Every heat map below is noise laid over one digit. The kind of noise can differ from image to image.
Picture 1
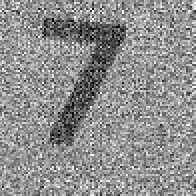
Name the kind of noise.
low rank plus noise
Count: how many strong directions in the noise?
three or four
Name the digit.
7
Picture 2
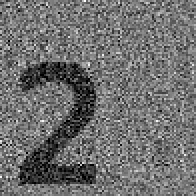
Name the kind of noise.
low rank plus noise
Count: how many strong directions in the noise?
three or four
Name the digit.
2
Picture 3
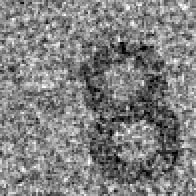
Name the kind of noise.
blotchy
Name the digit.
8
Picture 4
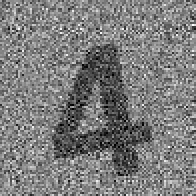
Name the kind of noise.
low rank plus noise
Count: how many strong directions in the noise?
two
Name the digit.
4
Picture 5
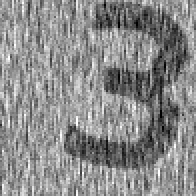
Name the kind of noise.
streaked along the columns
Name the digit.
3
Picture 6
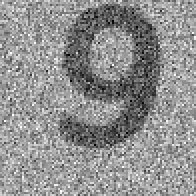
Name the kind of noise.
independent entries
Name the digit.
9
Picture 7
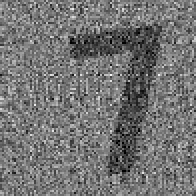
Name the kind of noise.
low rank plus noise
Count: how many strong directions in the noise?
three or four
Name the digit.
7
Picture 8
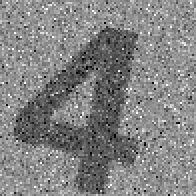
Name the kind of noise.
heavy tails
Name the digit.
4
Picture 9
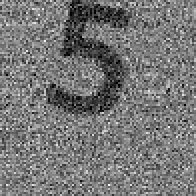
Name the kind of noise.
low rank plus noise
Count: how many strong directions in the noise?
two
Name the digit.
5
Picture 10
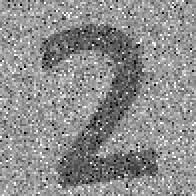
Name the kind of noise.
heavy tails
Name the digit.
2
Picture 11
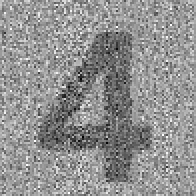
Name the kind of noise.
columns of uneven size
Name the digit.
4
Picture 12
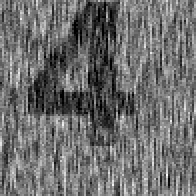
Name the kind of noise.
streaked along the columns
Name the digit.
4
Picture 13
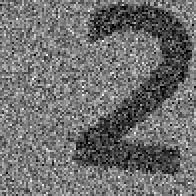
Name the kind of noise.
independent entries
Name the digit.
2
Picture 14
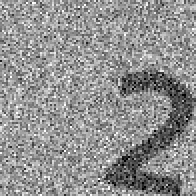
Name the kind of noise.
independent entries
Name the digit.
2
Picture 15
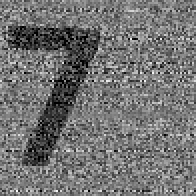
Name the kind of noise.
rows of uneven size
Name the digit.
7
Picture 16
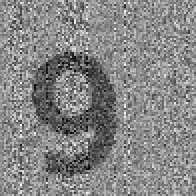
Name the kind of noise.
columns of uneven size
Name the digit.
9
